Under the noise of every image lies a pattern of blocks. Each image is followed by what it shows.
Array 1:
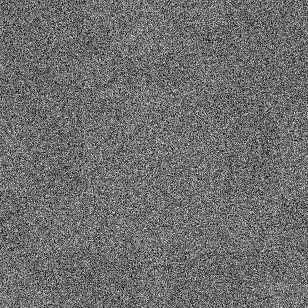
left and right mirror each other
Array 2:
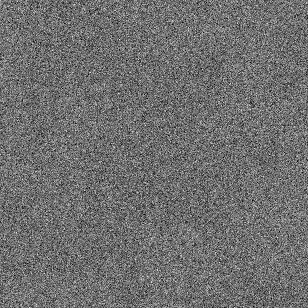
no symmetry
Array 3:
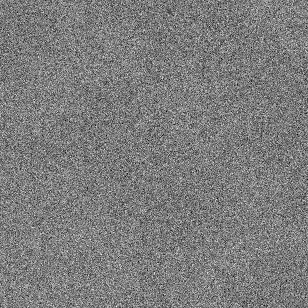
mirrored about the diagonal from the bottom left
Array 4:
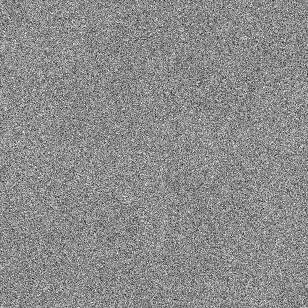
the same after a half turn
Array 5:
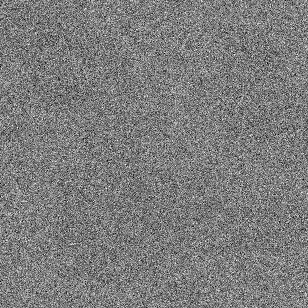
no symmetry
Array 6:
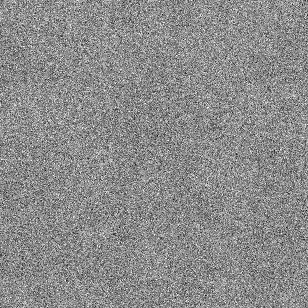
left and right mirror each other
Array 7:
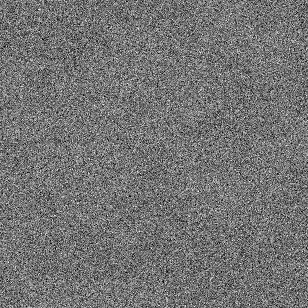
no symmetry
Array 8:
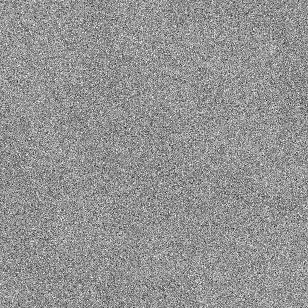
mirrored about the diagonal from the bottom left
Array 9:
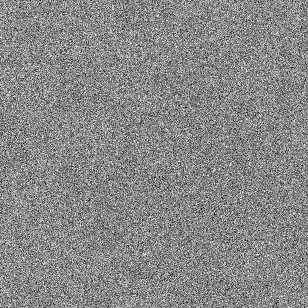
mirrored about the diagonal from the top left
